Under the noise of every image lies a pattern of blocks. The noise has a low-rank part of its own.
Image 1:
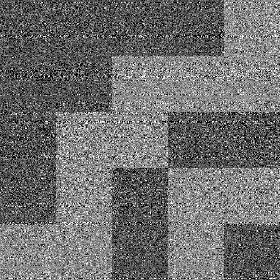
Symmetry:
mirrored about the diagonal from the top left
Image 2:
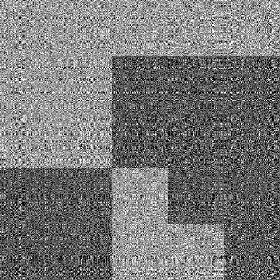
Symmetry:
no symmetry
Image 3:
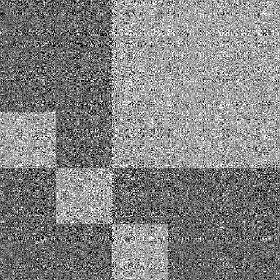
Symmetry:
mirrored about the diagonal from the bottom left
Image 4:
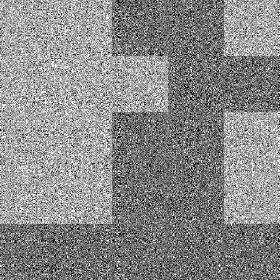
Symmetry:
no symmetry
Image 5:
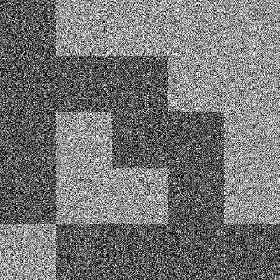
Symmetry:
mirrored about the diagonal from the bottom left
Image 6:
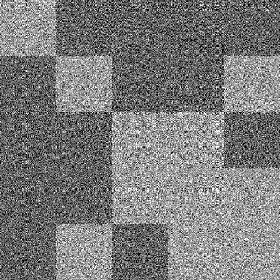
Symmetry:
mirrored about the diagonal from the top left
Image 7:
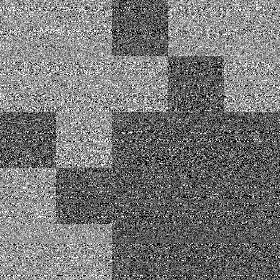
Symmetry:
mirrored about the diagonal from the top left
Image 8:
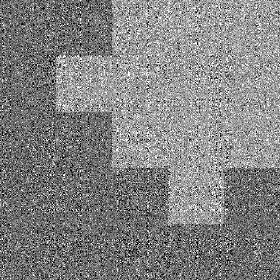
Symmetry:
mirrored about the diagonal from the bottom left
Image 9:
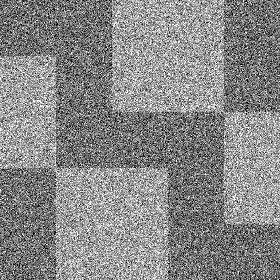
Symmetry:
the same after a half turn
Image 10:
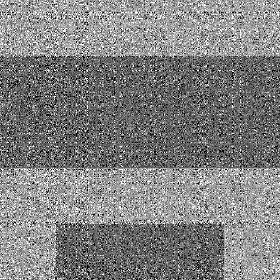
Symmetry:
left and right mirror each other
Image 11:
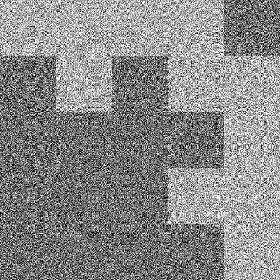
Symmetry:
mirrored about the diagonal from the bottom left
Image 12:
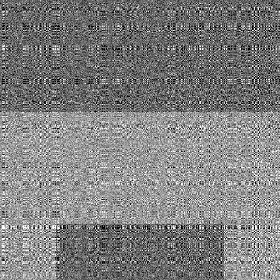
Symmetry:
left and right mirror each other
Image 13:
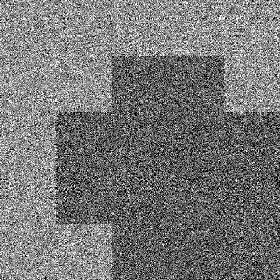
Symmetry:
mirrored about the diagonal from the top left
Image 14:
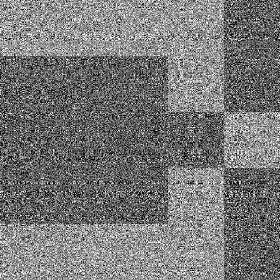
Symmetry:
top and bottom mirror each other
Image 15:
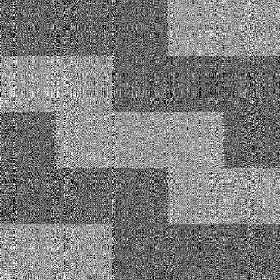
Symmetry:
the same after a half turn
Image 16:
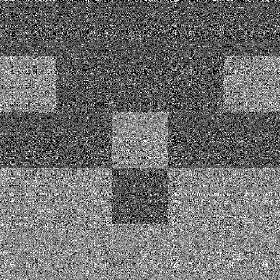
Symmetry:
left and right mirror each other
